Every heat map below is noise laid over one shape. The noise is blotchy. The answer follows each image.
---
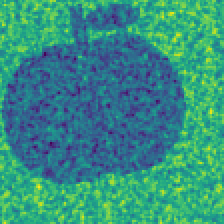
apple
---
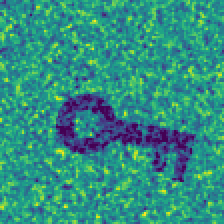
key
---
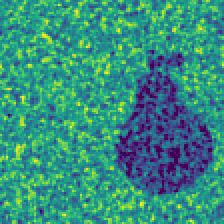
pear
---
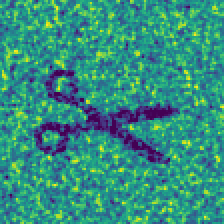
pair of scissors
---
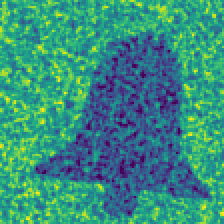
bell
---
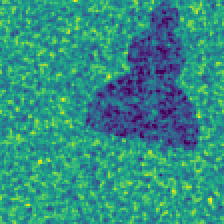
chess pawn
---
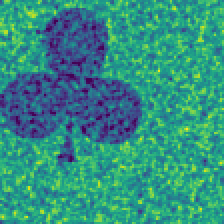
club
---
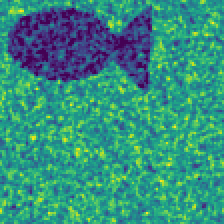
fish
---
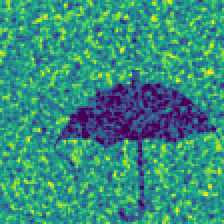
umbrella
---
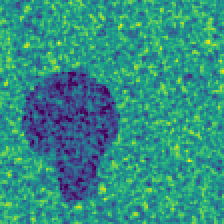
light bulb
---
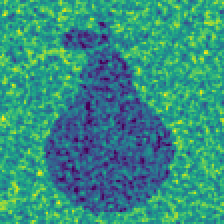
pear
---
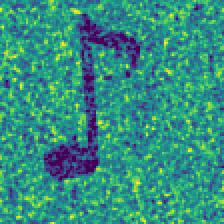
musical note
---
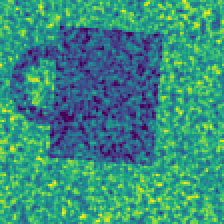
cup
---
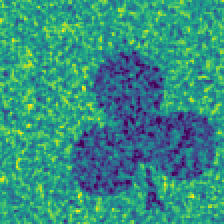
club
